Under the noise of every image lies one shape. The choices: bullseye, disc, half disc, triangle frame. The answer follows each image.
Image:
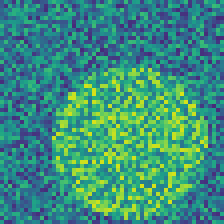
light disc
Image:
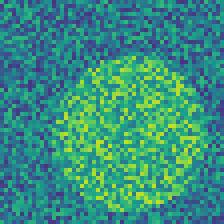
light disc
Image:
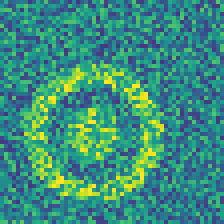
light bullseye
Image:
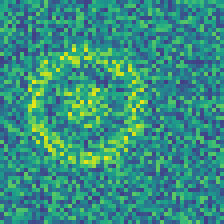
light bullseye
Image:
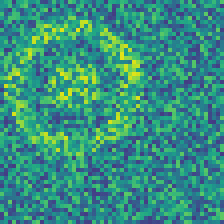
light bullseye
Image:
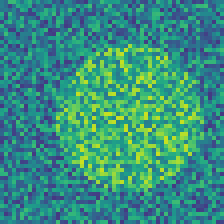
light disc
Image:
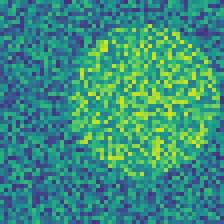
light disc
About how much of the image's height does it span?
two thirds
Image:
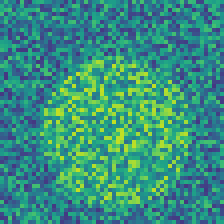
light disc
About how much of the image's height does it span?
two thirds
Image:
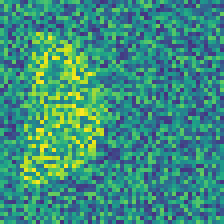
light half disc
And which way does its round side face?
right
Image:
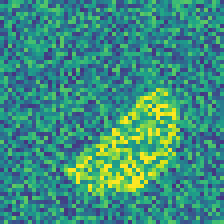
light half disc
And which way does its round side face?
down and right
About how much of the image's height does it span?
half
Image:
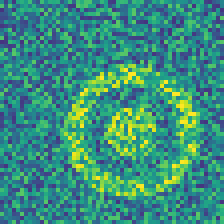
light bullseye
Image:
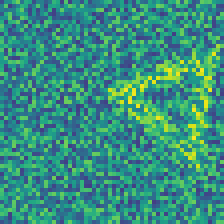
light triangle frame
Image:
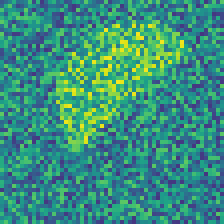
light half disc
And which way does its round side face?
up and left
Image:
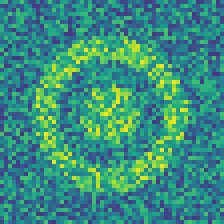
light bullseye
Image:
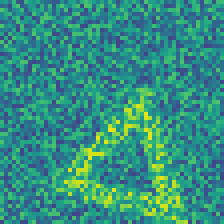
light triangle frame
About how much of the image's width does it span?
two thirds
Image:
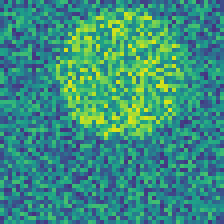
light disc
